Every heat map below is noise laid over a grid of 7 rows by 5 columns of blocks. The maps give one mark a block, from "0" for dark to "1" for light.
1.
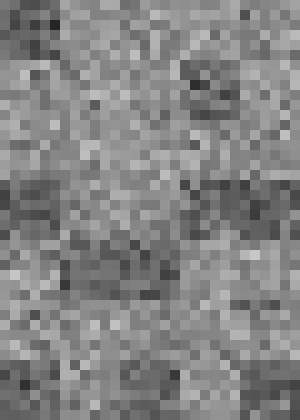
0 1 1 1 1
1 1 1 0 1
1 1 1 1 1
0 1 1 0 0
1 0 0 1 1
1 1 1 1 1
0 1 0 1 0
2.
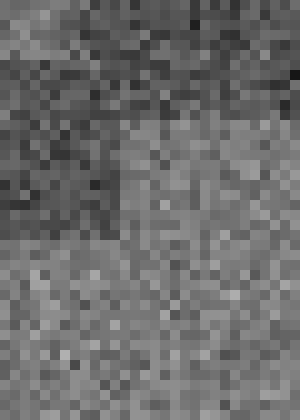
1 0 0 0 0
0 0 0 0 0
0 0 1 1 1
0 0 1 1 1
1 1 1 1 1
1 1 1 1 1
1 1 1 1 1
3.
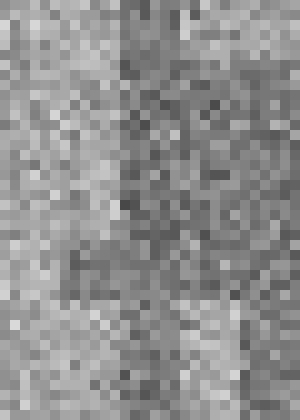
1 1 0 1 1
1 1 0 0 0
1 1 0 0 0
1 1 0 0 0
1 0 0 0 0
1 1 0 1 0
1 1 0 1 0
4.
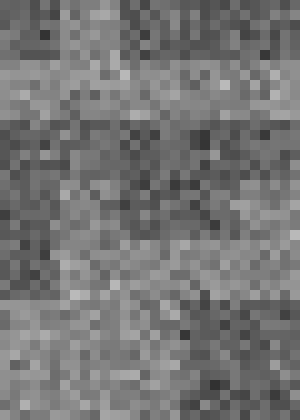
0 1 0 0 0
1 1 1 1 1
0 0 0 0 0
0 1 0 0 1
0 1 1 1 1
1 1 1 0 0
1 1 1 0 0
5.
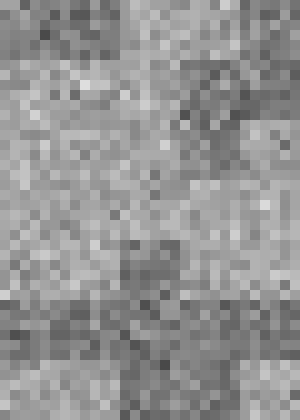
0 0 1 1 0
1 1 1 0 0
1 1 1 0 1
1 1 1 1 1
1 1 0 1 1
0 0 0 0 0
1 1 0 0 1
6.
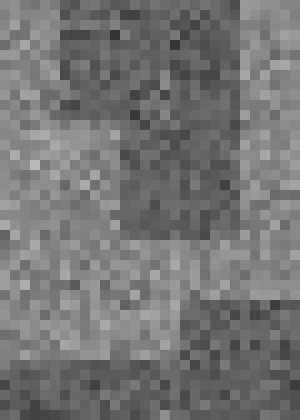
1 0 0 0 1
1 0 0 0 1
1 1 0 0 1
1 1 0 0 1
1 1 1 1 1
1 1 1 0 0
0 0 0 0 0
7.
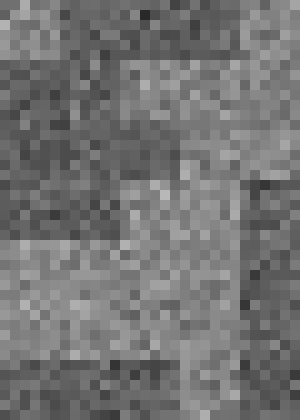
1 0 0 0 1
0 0 1 1 1
0 0 0 1 1
0 0 1 1 0
1 1 1 1 0
1 1 1 1 0
0 0 0 1 0
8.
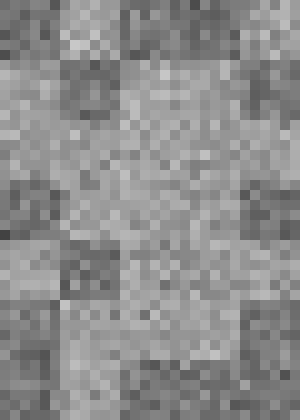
0 1 0 0 1
1 0 1 1 0
1 1 1 1 1
0 1 1 1 0
1 0 1 1 1
0 1 1 1 0
0 1 0 0 0
